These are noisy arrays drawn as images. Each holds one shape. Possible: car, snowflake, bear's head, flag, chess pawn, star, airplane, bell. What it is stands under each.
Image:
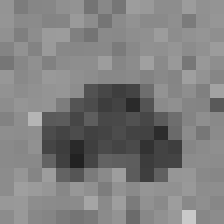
car
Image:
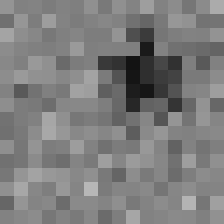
star
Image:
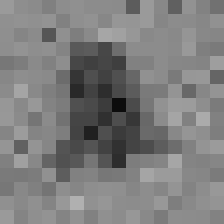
bell
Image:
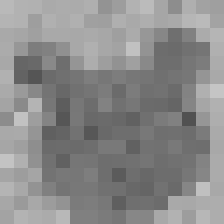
bear's head
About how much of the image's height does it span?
nearly all
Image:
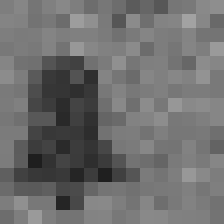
bell
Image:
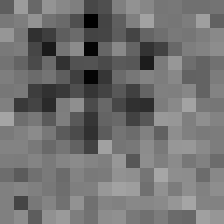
snowflake
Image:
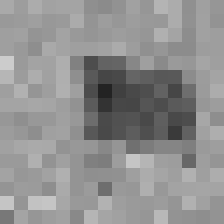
flag
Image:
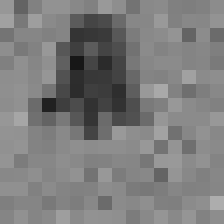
bell
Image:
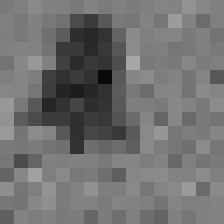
bell
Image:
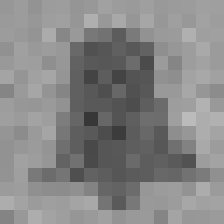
bell
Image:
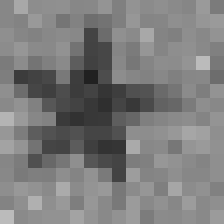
star
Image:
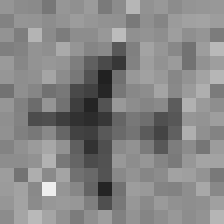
airplane
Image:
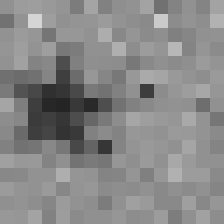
star
